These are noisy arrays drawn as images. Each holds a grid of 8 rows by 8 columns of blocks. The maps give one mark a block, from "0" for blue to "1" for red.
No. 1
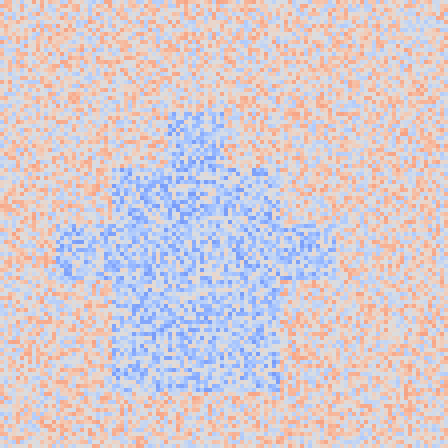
1 1 1 1 1 1 1 1
1 1 1 1 1 1 1 1
1 1 1 0 1 1 1 1
1 1 0 0 0 1 1 1
1 0 0 0 0 0 1 1
1 1 0 0 0 1 1 1
1 1 0 0 0 1 1 1
1 1 1 1 1 1 1 1
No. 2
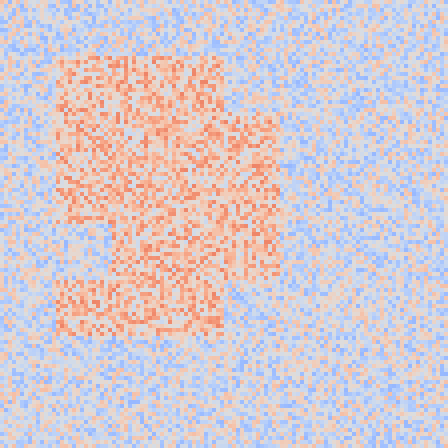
0 0 0 0 0 0 0 0
0 1 1 1 0 0 0 0
0 1 1 1 1 0 0 0
0 1 1 1 1 0 0 0
0 0 1 1 1 0 0 0
0 1 1 1 0 0 0 0
0 0 0 0 0 0 0 0
0 0 0 0 0 0 0 0
